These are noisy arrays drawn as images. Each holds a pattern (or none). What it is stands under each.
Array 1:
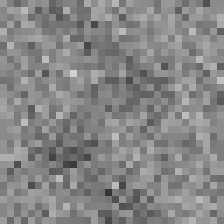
a wavy band
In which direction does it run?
top to bottom
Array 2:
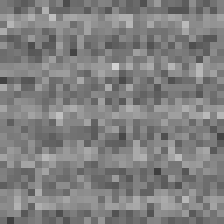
horizontal stripes
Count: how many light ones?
5
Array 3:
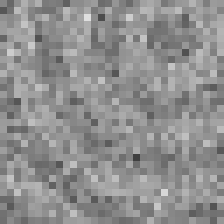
rings round one point
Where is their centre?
top right
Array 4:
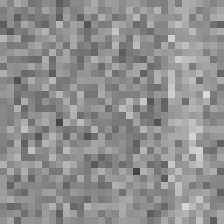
one vertical stripe
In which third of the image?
right
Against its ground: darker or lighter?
lighter
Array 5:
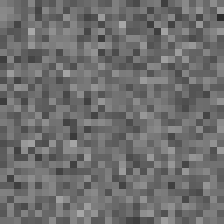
only noise
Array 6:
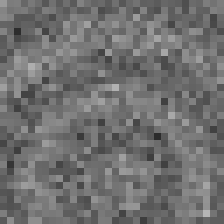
rings round one point
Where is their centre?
bottom middle
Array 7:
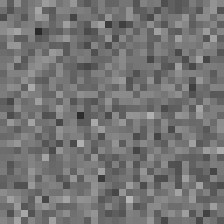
only noise
